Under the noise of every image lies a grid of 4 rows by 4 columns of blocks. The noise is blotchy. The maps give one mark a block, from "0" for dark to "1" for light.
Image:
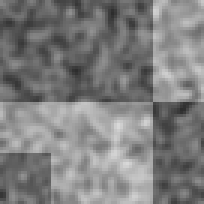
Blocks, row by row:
0001
0001
1110
0110
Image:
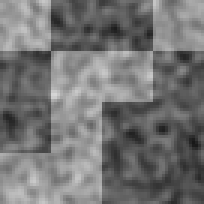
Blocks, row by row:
1001
0110
0100
1100
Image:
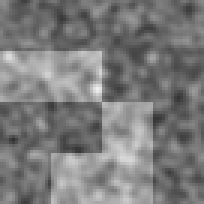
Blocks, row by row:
0000
1100
0010
0110
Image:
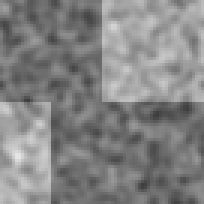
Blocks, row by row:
0011
0011
1000
1000
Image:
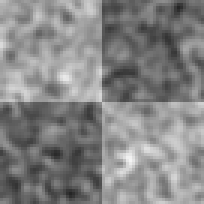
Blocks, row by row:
1100
1100
0011
0011
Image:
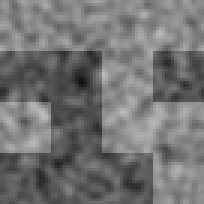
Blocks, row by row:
1111
0010
1011
0001
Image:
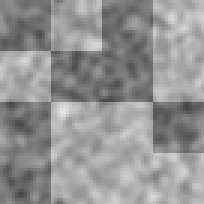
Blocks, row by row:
0101
1001
0110
0111
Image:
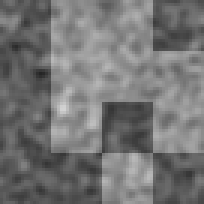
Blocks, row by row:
0110
0111
0101
0010
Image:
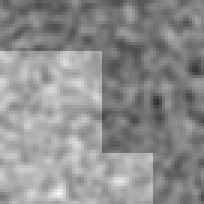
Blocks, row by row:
0000
1100
1100
1110
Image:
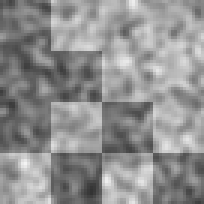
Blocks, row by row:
0111
0011
0101
1010
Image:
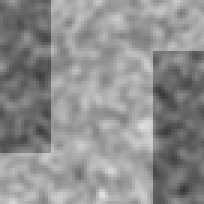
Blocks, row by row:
0111
0110
0110
1110
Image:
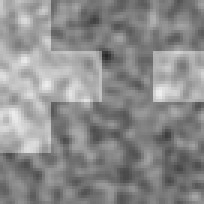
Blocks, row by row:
1000
1101
1000
0000
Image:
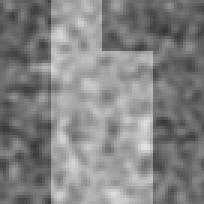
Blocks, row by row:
0100
0110
0110
0110
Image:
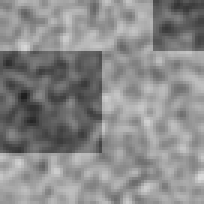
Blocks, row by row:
1110
0011
0011
1111
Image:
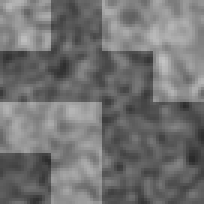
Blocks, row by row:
1011
0001
1100
0100
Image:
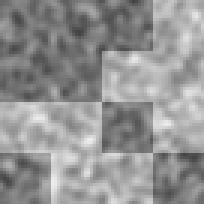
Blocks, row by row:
0001
0011
1101
0110
